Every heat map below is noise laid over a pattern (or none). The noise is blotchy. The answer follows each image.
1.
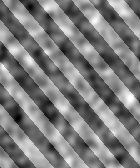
diagonal stripes
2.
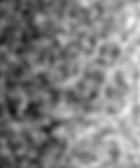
a smooth slope
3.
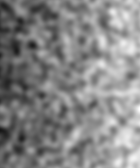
a smooth slope
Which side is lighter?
right
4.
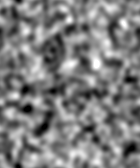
only noise
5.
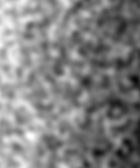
a smooth slope
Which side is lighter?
left
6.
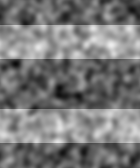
horizontal stripes
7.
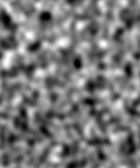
only noise
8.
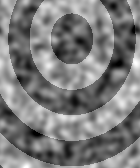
rings round one point
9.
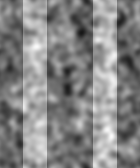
vertical stripes
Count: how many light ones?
2
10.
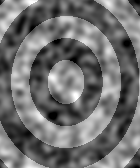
rings round one point
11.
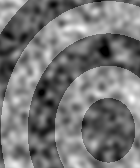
rings round one point
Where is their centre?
bottom right
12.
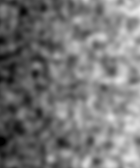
a smooth slope
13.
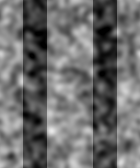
vertical stripes
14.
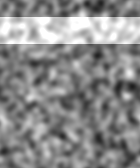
one horizontal stripe
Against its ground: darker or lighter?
lighter
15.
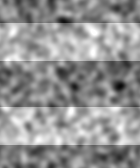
horizontal stripes
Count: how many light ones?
2
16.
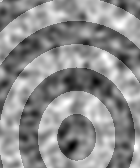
rings round one point
